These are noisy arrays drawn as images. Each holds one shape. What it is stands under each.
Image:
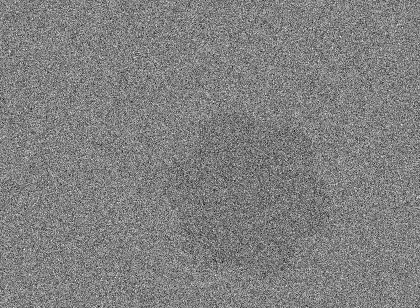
flower
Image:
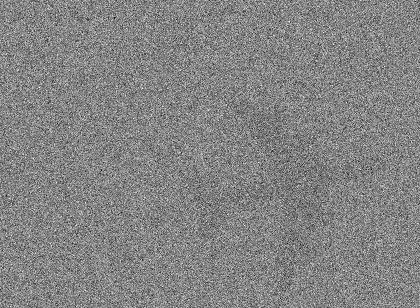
airplane
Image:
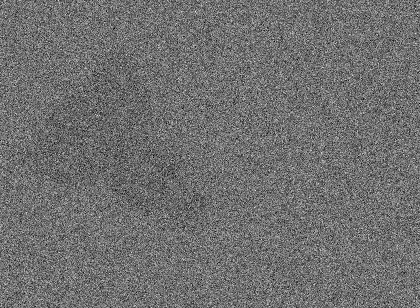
chess pawn
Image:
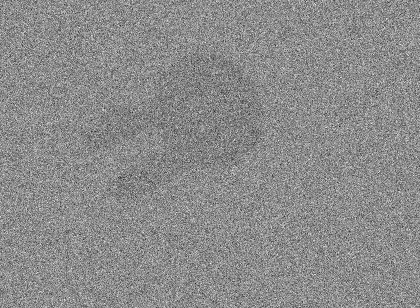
rabbit's head
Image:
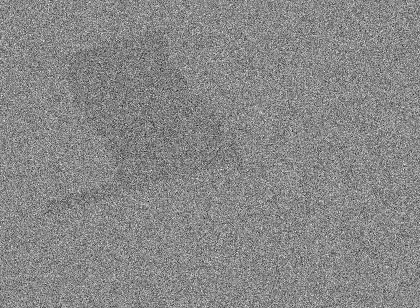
flag
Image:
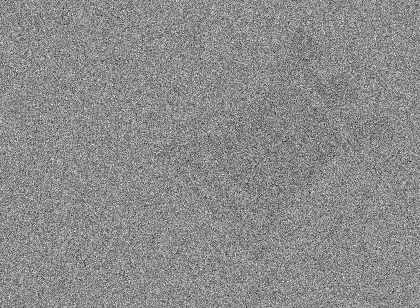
chess rook
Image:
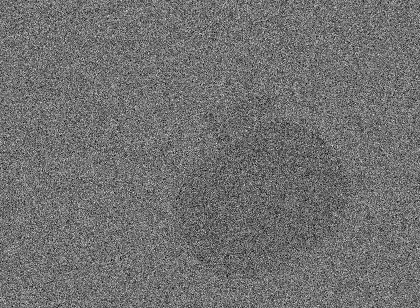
apple
